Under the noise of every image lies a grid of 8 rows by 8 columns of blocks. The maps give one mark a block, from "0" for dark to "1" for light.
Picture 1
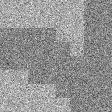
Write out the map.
1 1 1 1 1 1 0 0
1 1 1 1 1 1 0 0
0 0 0 0 1 1 0 0
0 0 0 0 0 1 0 0
0 0 0 0 0 0 0 0
1 1 0 0 0 0 0 0
1 1 1 1 0 0 0 0
1 1 1 1 1 0 0 0
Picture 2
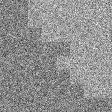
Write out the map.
0 0 1 1 1 1 1 1
0 0 1 1 1 1 1 1
0 0 0 1 1 1 1 1
0 0 0 0 0 1 1 1
0 0 0 0 1 1 1 1
0 0 0 0 0 1 1 1
0 0 0 0 0 0 1 1
0 0 0 0 0 0 0 0
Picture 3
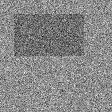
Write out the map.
1 1 1 1 1 1 1 1
1 0 0 0 0 0 1 1
1 0 0 0 0 0 1 1
1 0 0 0 0 0 1 1
1 1 1 1 1 1 1 1
1 1 1 1 1 1 1 1
1 1 1 1 1 1 1 1
1 1 1 1 1 1 1 1
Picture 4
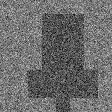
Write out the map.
1 1 1 1 1 1 1 1
1 1 1 0 0 0 1 1
1 1 1 0 0 0 1 1
1 1 1 0 0 0 1 1
1 1 1 0 0 0 1 1
1 1 0 0 0 0 0 1
1 1 0 0 0 0 0 1
1 1 1 1 0 1 1 1
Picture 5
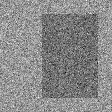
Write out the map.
1 1 1 1 1 1 1 1
1 1 1 0 0 0 0 1
1 1 1 0 0 0 0 1
1 1 1 0 0 0 0 1
1 1 1 0 0 0 0 1
1 1 1 0 0 0 0 1
1 1 1 0 0 0 0 1
1 1 1 1 1 1 1 1
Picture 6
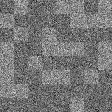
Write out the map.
0 1 0 0 1 1 0 1
1 0 0 0 0 1 1 1
0 1 0 1 0 0 0 0
1 0 0 1 1 1 0 1
1 0 1 0 0 0 0 1
1 0 0 1 1 0 1 0
1 1 0 0 0 0 0 0
0 0 0 0 0 1 0 0
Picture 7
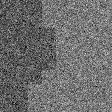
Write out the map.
0 0 0 1 1 1 1 1
0 0 0 1 1 1 1 1
0 0 0 0 1 1 1 1
0 0 0 0 1 1 1 1
0 0 0 0 1 1 1 1
0 0 0 1 1 1 1 1
0 0 1 1 1 1 1 1
0 0 1 1 1 1 1 1
